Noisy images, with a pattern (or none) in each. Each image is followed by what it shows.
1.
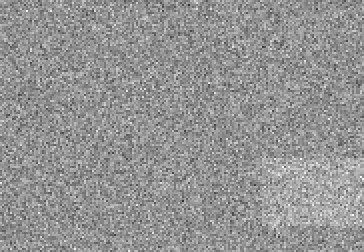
one block
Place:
bottom right
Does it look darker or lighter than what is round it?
lighter
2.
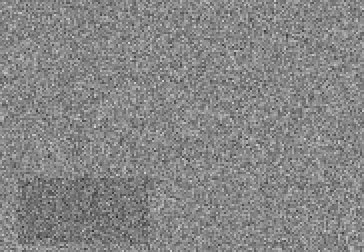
one block
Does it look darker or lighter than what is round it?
darker
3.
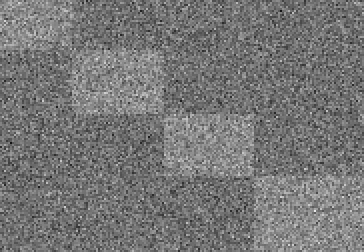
blocks along the diagonal
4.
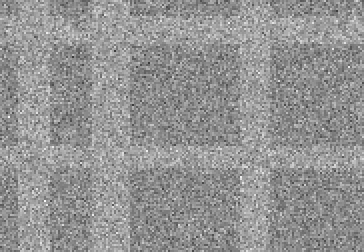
bands of rows crossing bands of columns
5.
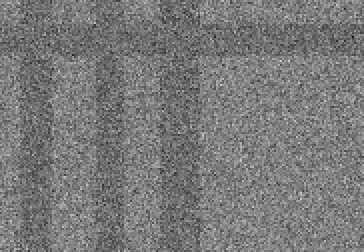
bands of rows crossing bands of columns
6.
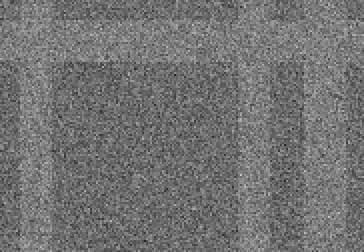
bands of rows crossing bands of columns
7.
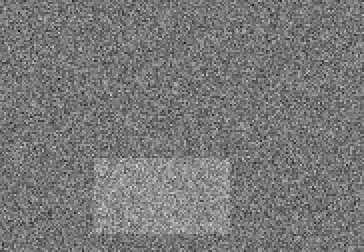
one block
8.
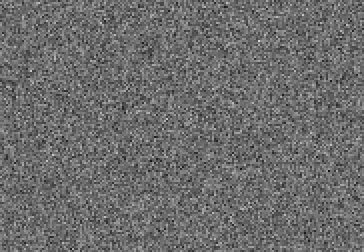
only noise
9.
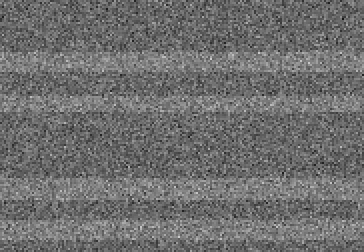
bands of rows
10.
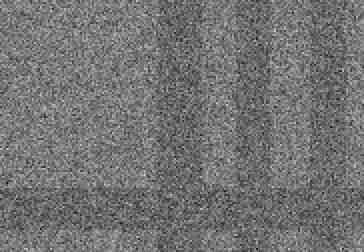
bands of rows crossing bands of columns
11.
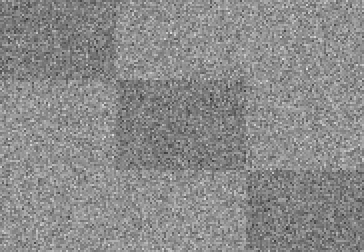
blocks along the diagonal
